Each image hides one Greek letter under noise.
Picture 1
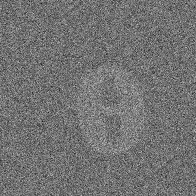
theta
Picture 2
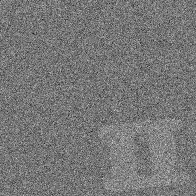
pi
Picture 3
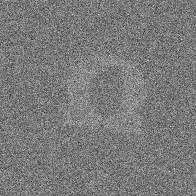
omega
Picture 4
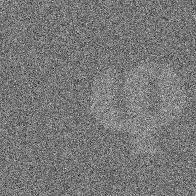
phi
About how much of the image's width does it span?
half
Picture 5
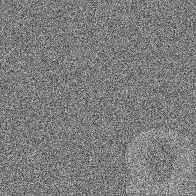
omega
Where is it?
bottom right
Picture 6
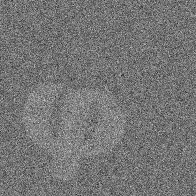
phi
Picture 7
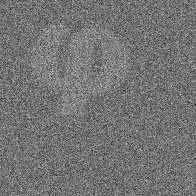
phi
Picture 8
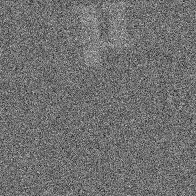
mu
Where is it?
top middle
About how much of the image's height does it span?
a third
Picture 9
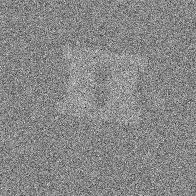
pi
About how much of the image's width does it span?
half
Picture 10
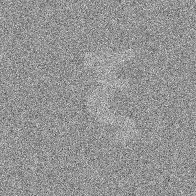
xi
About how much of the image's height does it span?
half
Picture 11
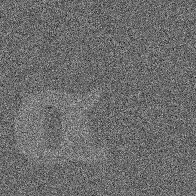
alpha
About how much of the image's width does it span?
half
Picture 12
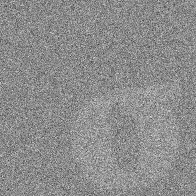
sigma
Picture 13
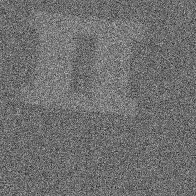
pi
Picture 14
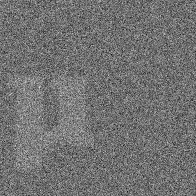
mu
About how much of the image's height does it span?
half
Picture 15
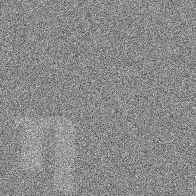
eta
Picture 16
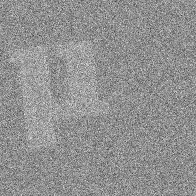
mu
